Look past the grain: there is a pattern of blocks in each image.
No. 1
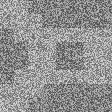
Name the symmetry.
top and bottom mirror each other
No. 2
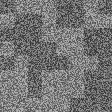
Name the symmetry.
no symmetry
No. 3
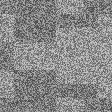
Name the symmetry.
top and bottom mirror each other
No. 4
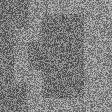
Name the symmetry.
top and bottom mirror each other
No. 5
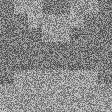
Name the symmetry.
left and right mirror each other
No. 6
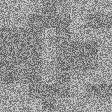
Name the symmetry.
top and bottom mirror each other
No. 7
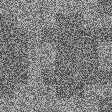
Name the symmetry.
top and bottom mirror each other
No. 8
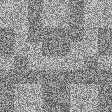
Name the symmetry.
left and right mirror each other
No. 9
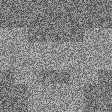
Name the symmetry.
left and right mirror each other
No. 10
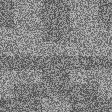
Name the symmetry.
left and right mirror each other
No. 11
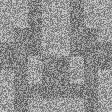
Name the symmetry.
left and right mirror each other
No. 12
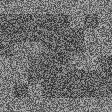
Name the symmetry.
the same after a half turn
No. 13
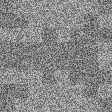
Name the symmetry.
top and bottom mirror each other
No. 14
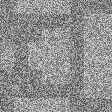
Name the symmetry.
top and bottom mirror each other
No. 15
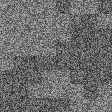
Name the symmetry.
no symmetry
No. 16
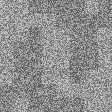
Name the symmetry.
the same after a half turn
